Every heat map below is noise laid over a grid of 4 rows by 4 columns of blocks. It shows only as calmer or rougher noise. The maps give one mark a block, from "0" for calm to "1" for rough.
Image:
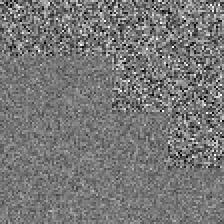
1 1 1 1
0 0 1 1
0 0 0 1
0 0 0 0
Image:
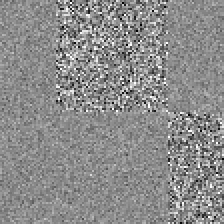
0 1 1 0
0 1 1 0
0 0 0 1
0 0 0 1
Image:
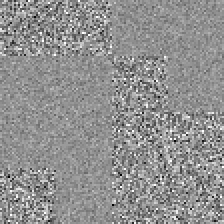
1 1 0 0
0 0 1 0
0 0 1 1
1 0 1 1
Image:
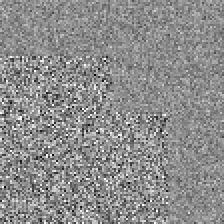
0 0 0 0
1 1 0 0
1 1 1 0
1 1 1 0
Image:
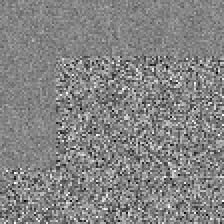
0 0 0 0
0 1 1 1
0 1 1 1
1 1 1 1
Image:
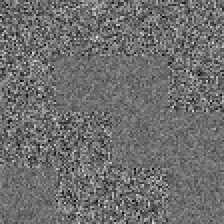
1 1 1 1
1 0 0 1
1 1 0 0
0 1 1 0
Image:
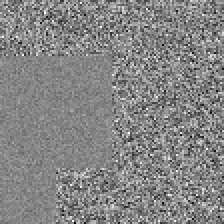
1 1 1 1
0 0 1 1
0 0 1 1
0 1 1 1
